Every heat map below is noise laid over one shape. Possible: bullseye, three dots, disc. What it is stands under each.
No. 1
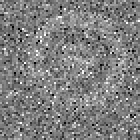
bullseye
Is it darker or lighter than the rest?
lighter
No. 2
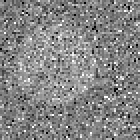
disc
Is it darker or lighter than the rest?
lighter
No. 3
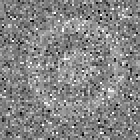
bullseye
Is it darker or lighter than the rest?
lighter
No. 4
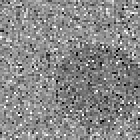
disc
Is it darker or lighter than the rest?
darker
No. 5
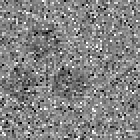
three dots
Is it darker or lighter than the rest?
darker
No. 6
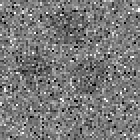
three dots
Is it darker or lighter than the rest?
darker
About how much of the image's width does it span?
two thirds
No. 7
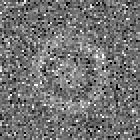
bullseye
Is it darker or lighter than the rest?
lighter
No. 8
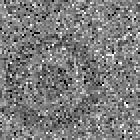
bullseye
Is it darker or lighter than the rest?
darker
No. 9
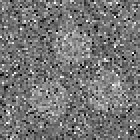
three dots
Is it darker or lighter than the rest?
lighter
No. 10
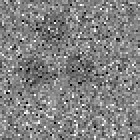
three dots
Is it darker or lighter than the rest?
darker
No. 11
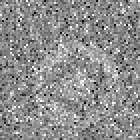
bullseye
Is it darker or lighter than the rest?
lighter
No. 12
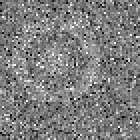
bullseye
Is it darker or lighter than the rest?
lighter
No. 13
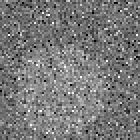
disc
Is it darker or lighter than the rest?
lighter
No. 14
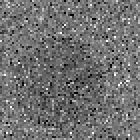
disc
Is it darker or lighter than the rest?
darker
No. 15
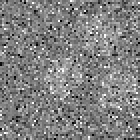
three dots
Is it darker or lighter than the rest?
lighter
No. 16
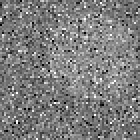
disc
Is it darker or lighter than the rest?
lighter
